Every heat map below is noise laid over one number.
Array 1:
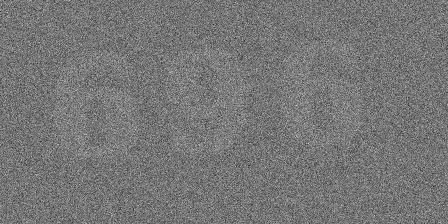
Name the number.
696
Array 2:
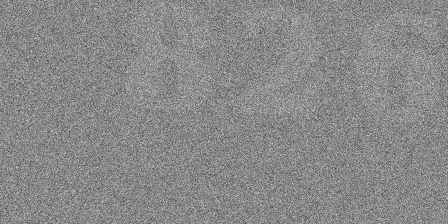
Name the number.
826
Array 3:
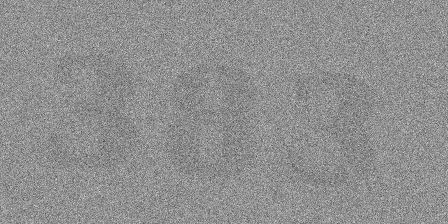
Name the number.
383
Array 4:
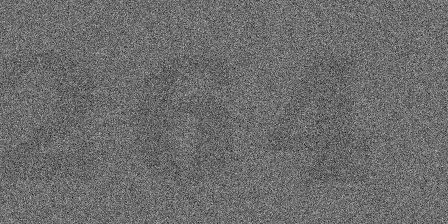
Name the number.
264
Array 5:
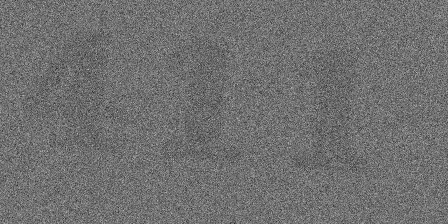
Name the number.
411
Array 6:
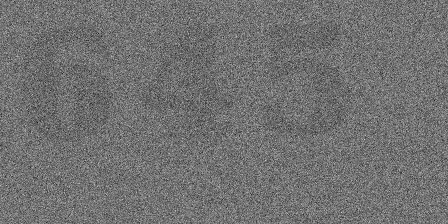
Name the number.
645
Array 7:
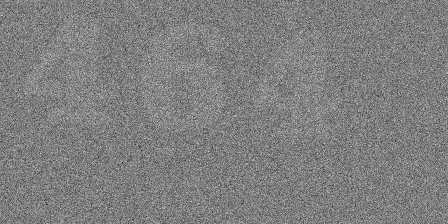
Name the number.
464
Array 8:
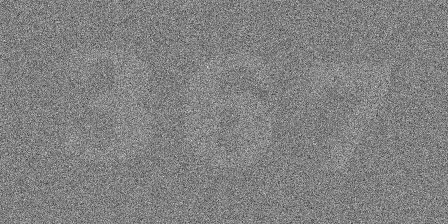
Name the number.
367
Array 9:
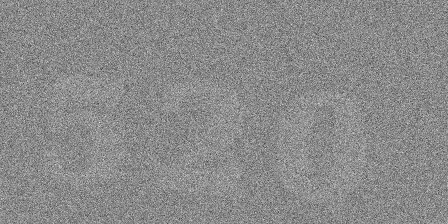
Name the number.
520
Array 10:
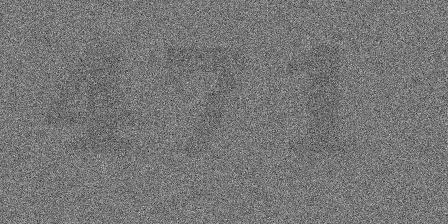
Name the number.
471
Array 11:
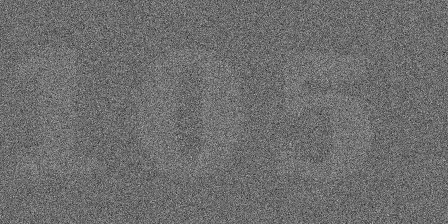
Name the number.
105
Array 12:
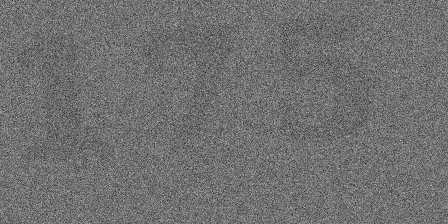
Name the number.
175
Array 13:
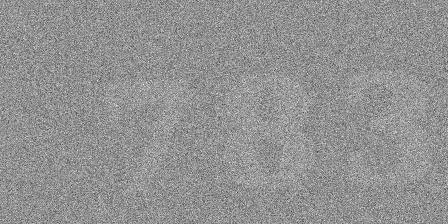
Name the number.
783
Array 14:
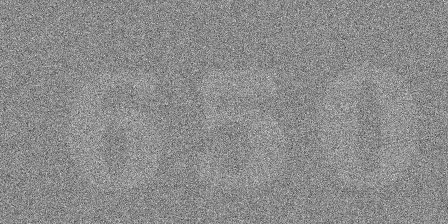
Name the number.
650
